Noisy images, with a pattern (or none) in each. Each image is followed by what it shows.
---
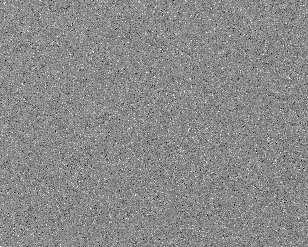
a smooth slope
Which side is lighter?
top left
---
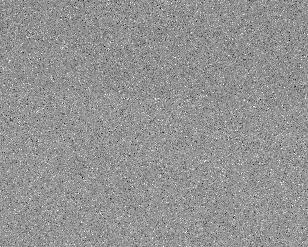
a sharp edge
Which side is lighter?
bottom
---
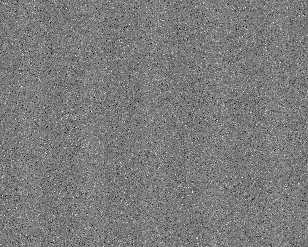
vertical stripes
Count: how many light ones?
5
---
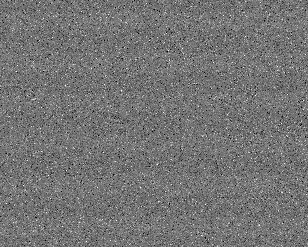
horizontal stripes
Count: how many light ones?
6
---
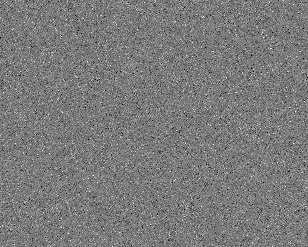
only noise
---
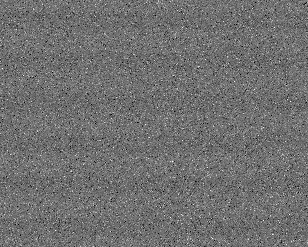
horizontal stripes
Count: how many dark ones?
6
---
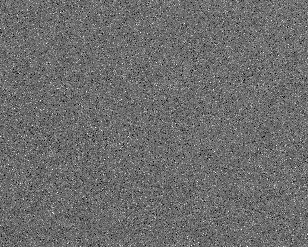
a smooth slope
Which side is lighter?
top right
